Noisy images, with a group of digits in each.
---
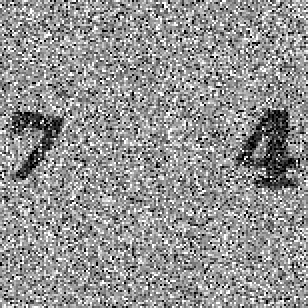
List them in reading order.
middle left: 7; middle right: 4
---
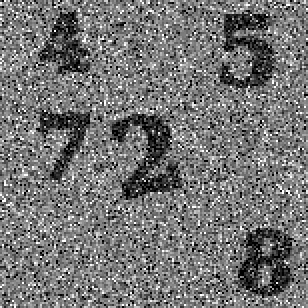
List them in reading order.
top left: 4; top right: 5; middle left: 7; centre: 2; bottom right: 8
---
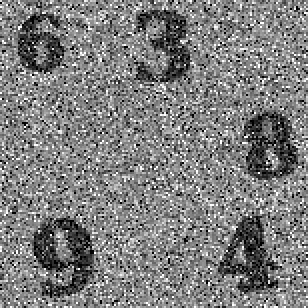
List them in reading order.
top left: 6; top middle: 3; middle right: 8; bottom left: 9; bottom right: 4
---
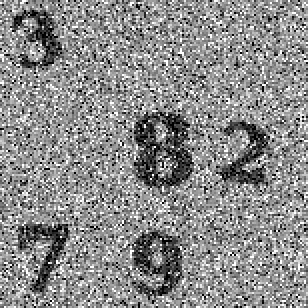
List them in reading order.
top left: 3; centre: 8; middle right: 2; bottom left: 7; bottom middle: 9
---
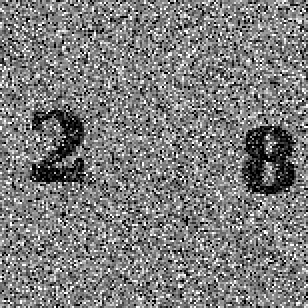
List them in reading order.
middle left: 2; middle right: 8
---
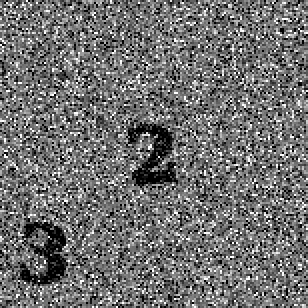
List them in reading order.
centre: 2; bottom left: 3
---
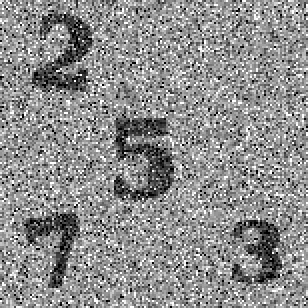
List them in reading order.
top left: 2; centre: 5; bottom left: 7; bottom right: 3
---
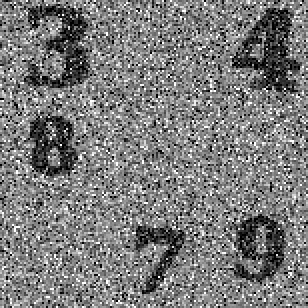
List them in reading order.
top left: 3; top right: 4; middle left: 8; bottom middle: 7; bottom right: 9
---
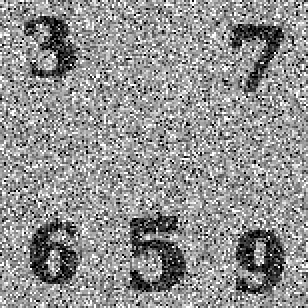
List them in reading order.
top left: 3; top right: 7; bottom left: 6; bottom middle: 5; bottom right: 9
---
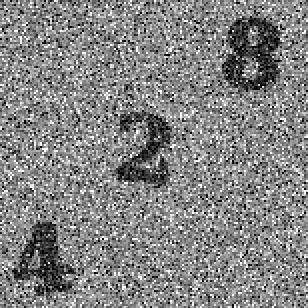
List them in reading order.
top right: 8; centre: 2; bottom left: 4
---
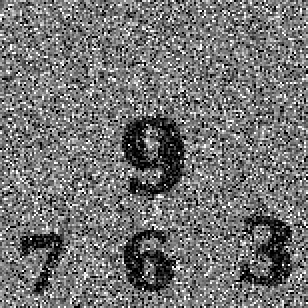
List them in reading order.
centre: 9; bottom left: 7; bottom middle: 6; bottom right: 3
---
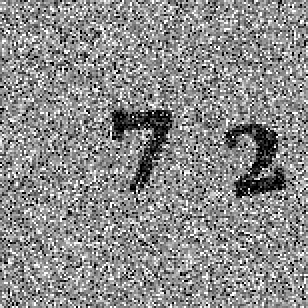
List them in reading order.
centre: 7; middle right: 2
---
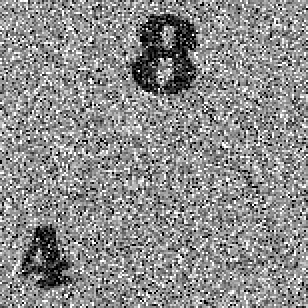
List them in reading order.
top middle: 8; bottom left: 4
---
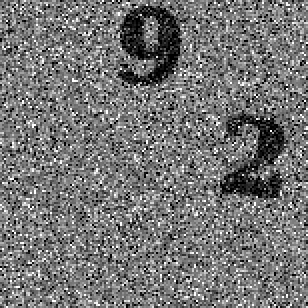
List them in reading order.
top middle: 9; middle right: 2
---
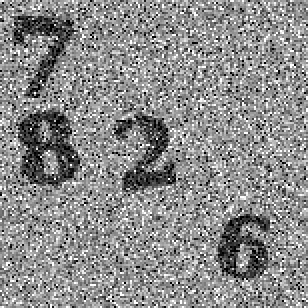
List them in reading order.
top left: 7; middle left: 8; centre: 2; bottom right: 6
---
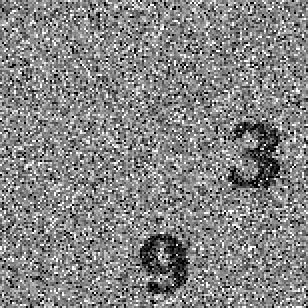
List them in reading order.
middle right: 3; bottom middle: 9
